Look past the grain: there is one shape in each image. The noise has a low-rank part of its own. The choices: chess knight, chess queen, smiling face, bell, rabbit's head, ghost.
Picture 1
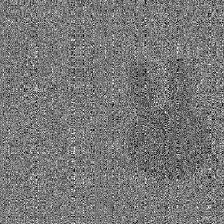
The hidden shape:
rabbit's head
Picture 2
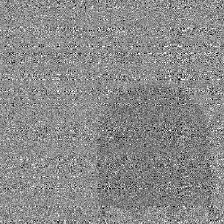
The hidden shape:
ghost
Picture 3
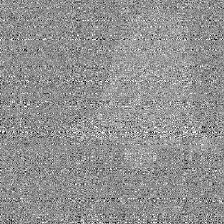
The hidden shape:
bell
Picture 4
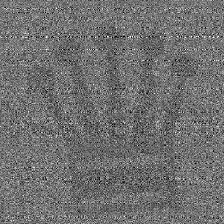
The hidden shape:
chess queen
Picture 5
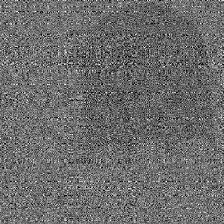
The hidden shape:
ghost
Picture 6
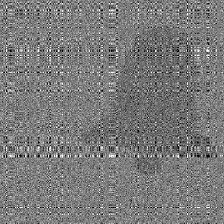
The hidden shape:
bell
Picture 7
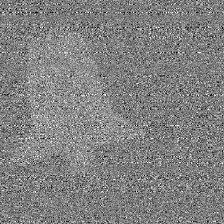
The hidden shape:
bell
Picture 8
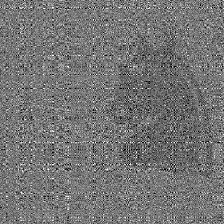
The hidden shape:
chess knight
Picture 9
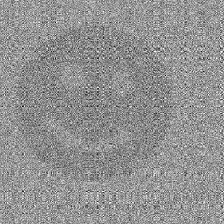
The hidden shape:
smiling face
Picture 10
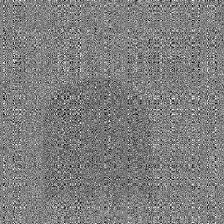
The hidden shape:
ghost
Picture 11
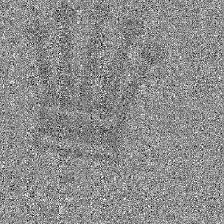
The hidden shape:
chess queen
